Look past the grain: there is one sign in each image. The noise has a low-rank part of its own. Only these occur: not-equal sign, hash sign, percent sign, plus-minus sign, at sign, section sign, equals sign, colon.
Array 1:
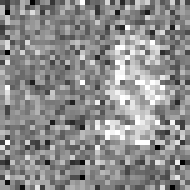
section sign
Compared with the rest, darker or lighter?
lighter
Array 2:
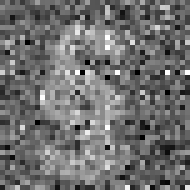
section sign
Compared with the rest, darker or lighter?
lighter
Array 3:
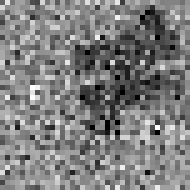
not-equal sign
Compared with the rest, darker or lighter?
darker
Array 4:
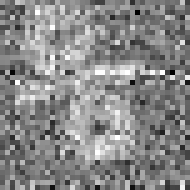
percent sign
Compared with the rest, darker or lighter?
lighter
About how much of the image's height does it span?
nearly all
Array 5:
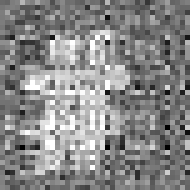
hash sign
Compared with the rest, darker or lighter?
lighter
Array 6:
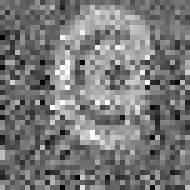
at sign
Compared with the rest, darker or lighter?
lighter
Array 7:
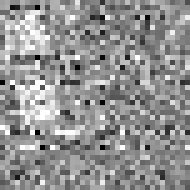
colon
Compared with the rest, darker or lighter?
lighter
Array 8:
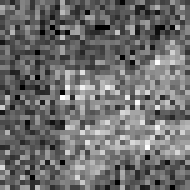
not-equal sign
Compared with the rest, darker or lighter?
lighter
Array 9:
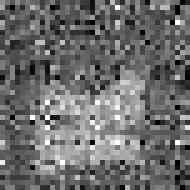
not-equal sign
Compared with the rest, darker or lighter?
lighter
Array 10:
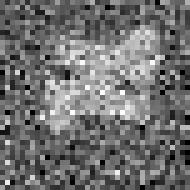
not-equal sign
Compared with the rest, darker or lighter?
lighter
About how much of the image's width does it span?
two thirds
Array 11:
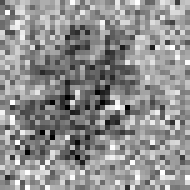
hash sign
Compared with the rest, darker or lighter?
darker
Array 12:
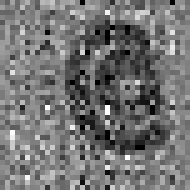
at sign
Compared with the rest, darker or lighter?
darker
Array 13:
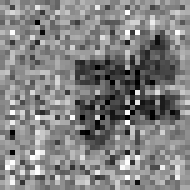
not-equal sign
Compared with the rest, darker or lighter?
darker
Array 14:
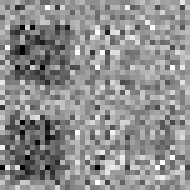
colon
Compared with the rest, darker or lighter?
darker
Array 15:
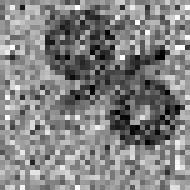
percent sign
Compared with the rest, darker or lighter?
darker
